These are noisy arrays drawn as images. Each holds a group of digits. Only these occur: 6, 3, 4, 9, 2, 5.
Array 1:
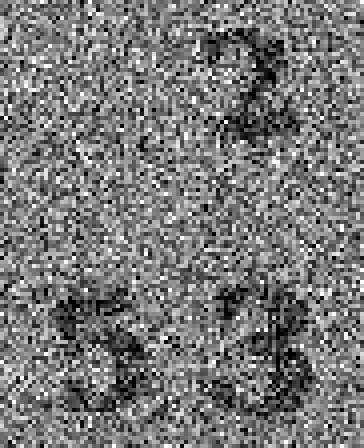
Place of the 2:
top right
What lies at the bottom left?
5
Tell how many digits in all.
3
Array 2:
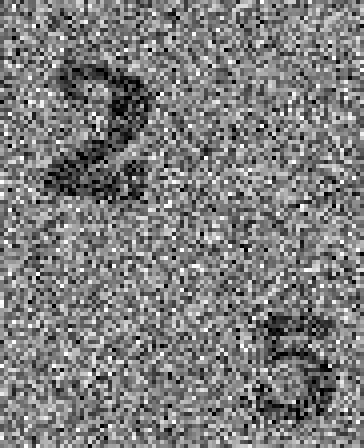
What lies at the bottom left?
nothing
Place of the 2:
top left
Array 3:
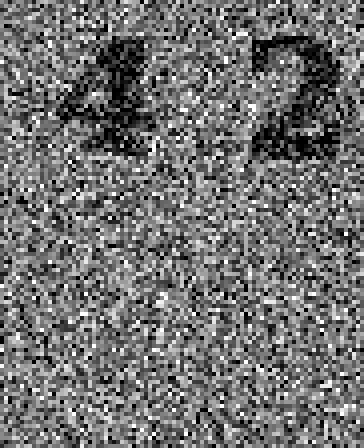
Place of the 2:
top right
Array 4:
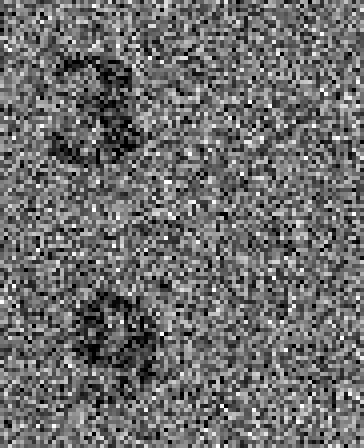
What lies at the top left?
3
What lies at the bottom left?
9
